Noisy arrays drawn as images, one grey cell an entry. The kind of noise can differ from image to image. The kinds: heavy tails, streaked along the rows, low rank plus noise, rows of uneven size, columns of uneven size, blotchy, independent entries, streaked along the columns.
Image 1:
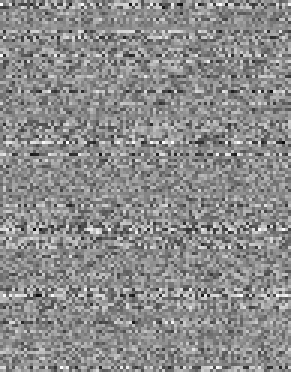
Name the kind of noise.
rows of uneven size
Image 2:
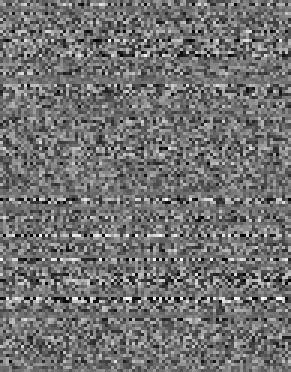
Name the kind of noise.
rows of uneven size
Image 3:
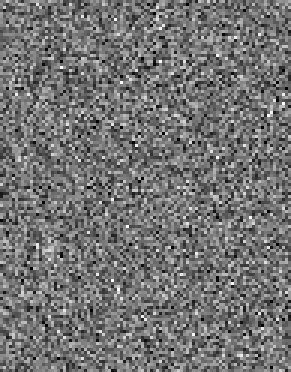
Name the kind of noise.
independent entries
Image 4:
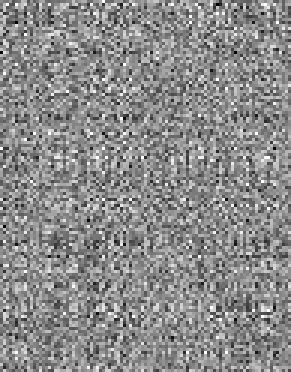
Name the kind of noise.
low rank plus noise
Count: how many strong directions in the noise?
five to eight
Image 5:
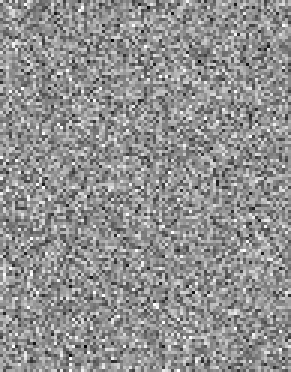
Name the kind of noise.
independent entries
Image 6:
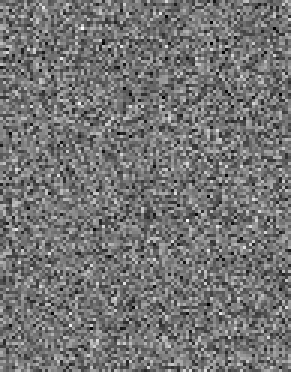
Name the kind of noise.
independent entries
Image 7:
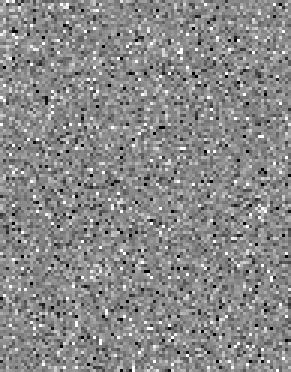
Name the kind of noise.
heavy tails
